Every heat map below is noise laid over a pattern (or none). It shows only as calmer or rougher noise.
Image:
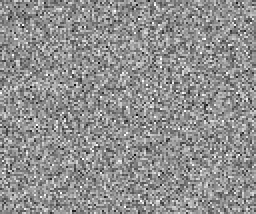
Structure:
only noise
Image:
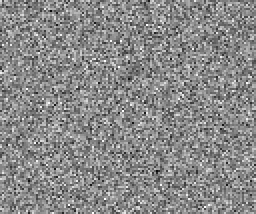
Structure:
only noise
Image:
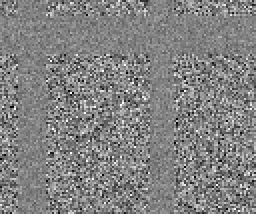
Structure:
bands of rows crossing bands of columns
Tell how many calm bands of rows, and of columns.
1 and 2
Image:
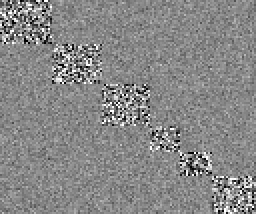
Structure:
blocks along the diagonal
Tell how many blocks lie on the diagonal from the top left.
6
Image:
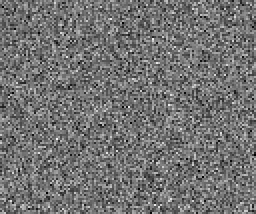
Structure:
only noise
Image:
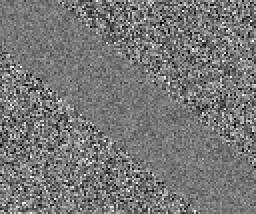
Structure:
a diagonal band
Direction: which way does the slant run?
top left to bottom right
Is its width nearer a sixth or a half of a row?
a half
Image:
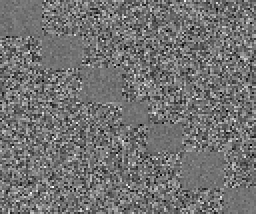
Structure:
blocks along the diagonal
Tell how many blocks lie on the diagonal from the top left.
7
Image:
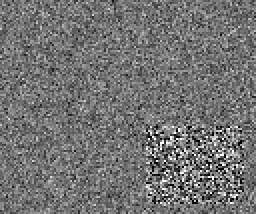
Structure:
one block
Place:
bottom right
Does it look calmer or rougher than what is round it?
rougher
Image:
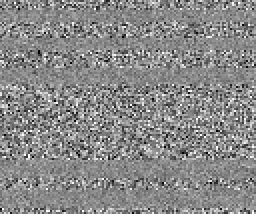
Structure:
bands of rows
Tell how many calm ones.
5
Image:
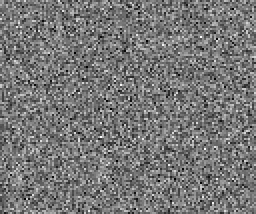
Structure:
only noise
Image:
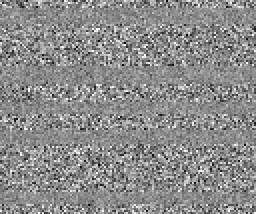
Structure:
bands of rows
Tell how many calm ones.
5
